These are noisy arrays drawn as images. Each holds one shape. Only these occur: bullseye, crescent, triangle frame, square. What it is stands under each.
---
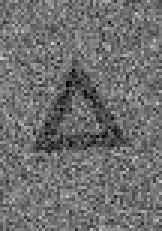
triangle frame
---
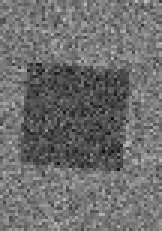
square
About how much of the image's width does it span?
two thirds
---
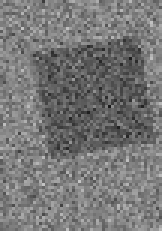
square
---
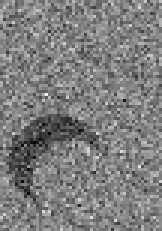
crescent
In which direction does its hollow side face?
down and right
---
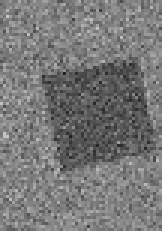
square
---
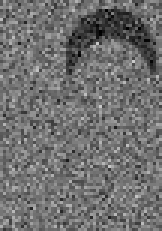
crescent
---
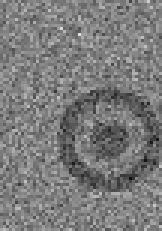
bullseye
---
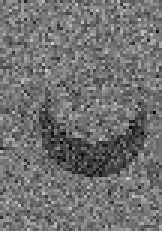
crescent
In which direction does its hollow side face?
up
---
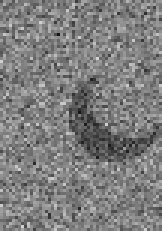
crescent
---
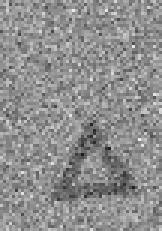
triangle frame
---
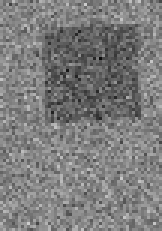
square
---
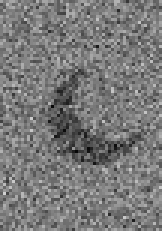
crescent
